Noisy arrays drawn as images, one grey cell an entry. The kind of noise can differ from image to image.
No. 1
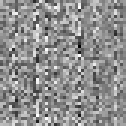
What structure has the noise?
columns of uneven size
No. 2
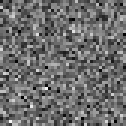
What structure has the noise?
independent entries
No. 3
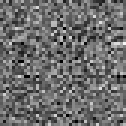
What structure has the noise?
low rank plus noise
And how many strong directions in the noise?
one
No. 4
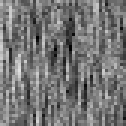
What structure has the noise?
streaked along the columns
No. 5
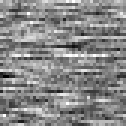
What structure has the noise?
streaked along the rows
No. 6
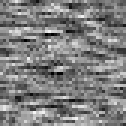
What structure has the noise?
streaked along the rows
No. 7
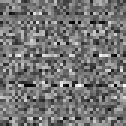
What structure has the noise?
rows of uneven size
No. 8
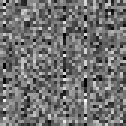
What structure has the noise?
columns of uneven size
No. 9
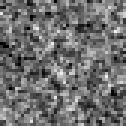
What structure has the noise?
blotchy
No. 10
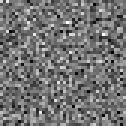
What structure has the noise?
independent entries
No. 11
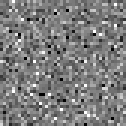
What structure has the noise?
heavy tails
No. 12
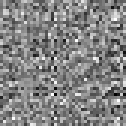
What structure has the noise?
low rank plus noise
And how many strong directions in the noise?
one
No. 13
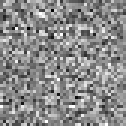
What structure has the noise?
low rank plus noise
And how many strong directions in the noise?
five to eight
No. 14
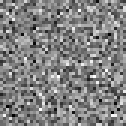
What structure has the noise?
independent entries
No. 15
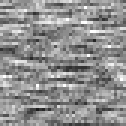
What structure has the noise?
streaked along the rows
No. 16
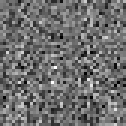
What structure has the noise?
low rank plus noise
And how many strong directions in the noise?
three or four
